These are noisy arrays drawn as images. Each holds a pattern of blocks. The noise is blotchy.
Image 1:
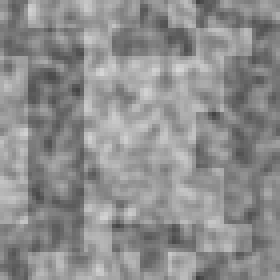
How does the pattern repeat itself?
top and bottom mirror each other
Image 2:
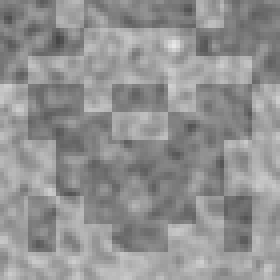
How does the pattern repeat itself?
left and right mirror each other
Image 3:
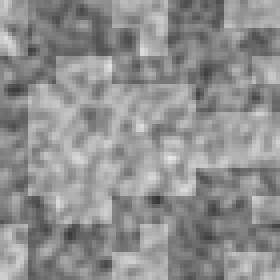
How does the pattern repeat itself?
top and bottom mirror each other
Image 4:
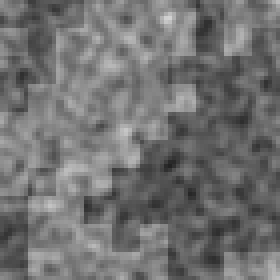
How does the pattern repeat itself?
no symmetry
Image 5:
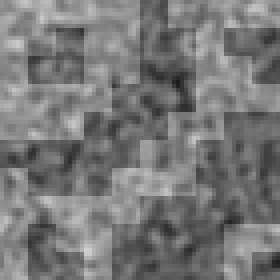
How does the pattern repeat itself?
mirrored about the diagonal from the top left
